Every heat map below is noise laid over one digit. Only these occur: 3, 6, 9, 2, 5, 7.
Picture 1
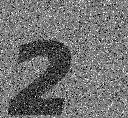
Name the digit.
2
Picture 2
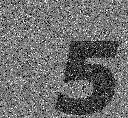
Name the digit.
5
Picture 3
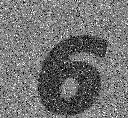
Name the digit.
6
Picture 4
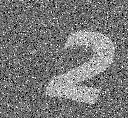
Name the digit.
2
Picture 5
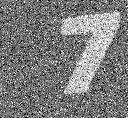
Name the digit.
7
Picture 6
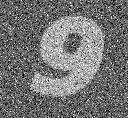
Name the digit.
9
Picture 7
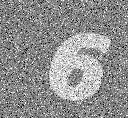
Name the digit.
6
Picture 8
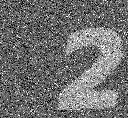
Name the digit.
2
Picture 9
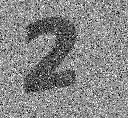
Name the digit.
2
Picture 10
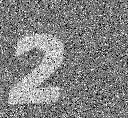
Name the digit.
2
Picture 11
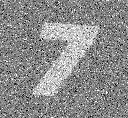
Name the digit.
7
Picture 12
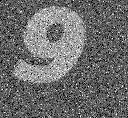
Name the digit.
9
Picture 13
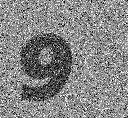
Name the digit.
9
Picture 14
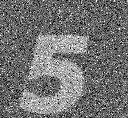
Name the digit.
5
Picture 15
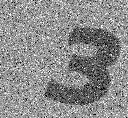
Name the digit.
3
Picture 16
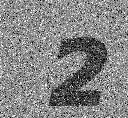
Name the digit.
2
